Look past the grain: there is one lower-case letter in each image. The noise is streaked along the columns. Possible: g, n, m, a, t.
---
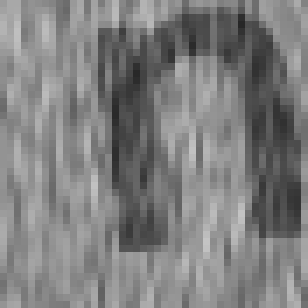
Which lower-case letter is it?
n
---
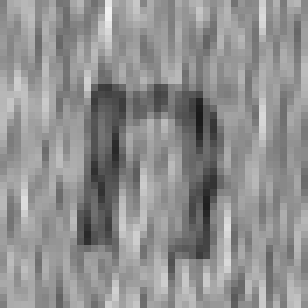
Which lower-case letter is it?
n
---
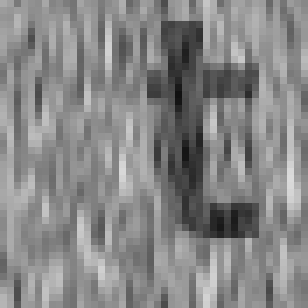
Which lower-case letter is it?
t
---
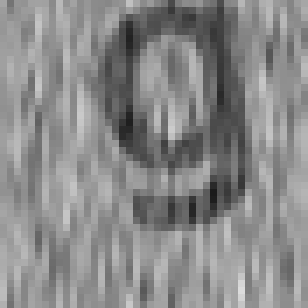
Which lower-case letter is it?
g
